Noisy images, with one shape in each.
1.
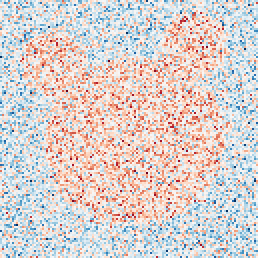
bear's head
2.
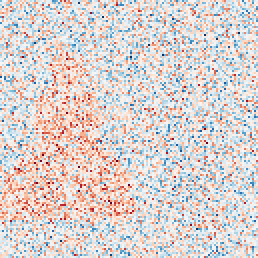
chess pawn
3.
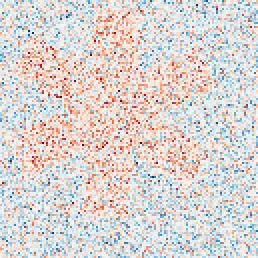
asterisk
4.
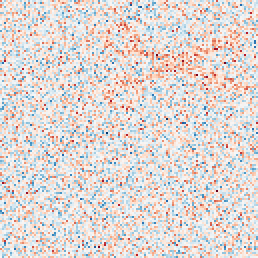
pair of scissors
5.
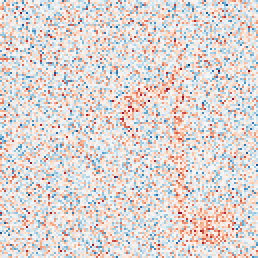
musical note
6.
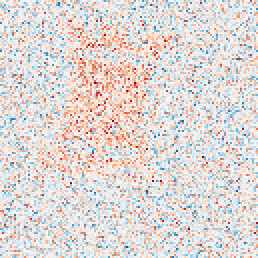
chess rook
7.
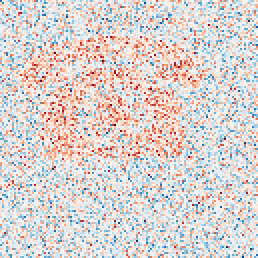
telephone
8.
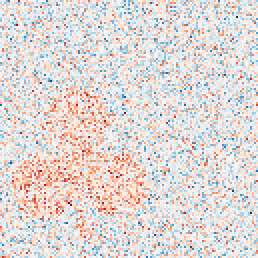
club
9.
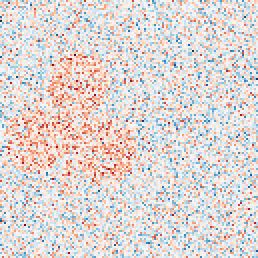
club
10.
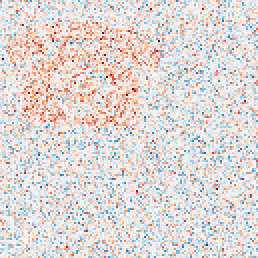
telephone
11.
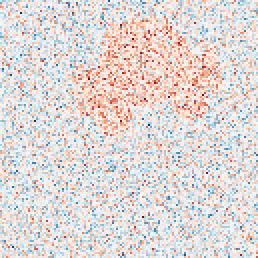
car
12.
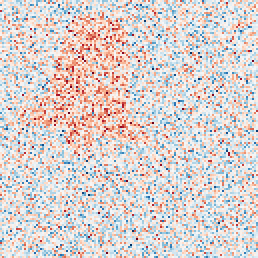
bell
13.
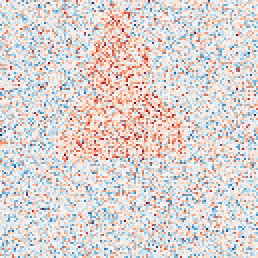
chess pawn
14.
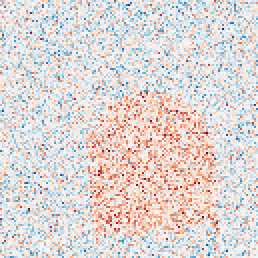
ghost
